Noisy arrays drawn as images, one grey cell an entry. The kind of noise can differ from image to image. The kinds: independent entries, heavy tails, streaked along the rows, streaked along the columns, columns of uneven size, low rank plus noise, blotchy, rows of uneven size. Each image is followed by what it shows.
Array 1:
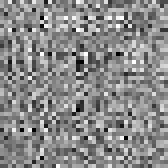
low rank plus noise
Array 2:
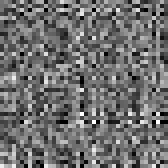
low rank plus noise
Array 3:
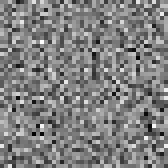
low rank plus noise
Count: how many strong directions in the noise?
five to eight
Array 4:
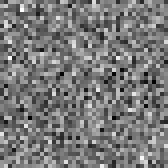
independent entries
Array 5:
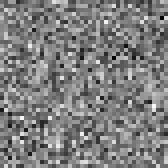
independent entries
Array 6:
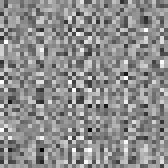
low rank plus noise
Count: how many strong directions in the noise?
one
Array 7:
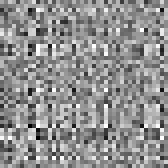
low rank plus noise
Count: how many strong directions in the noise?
one
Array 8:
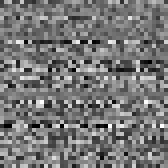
rows of uneven size
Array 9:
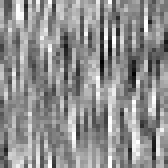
streaked along the columns
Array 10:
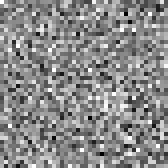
independent entries
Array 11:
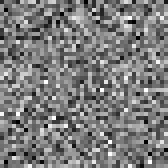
independent entries
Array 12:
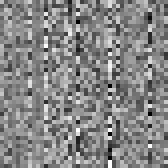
columns of uneven size
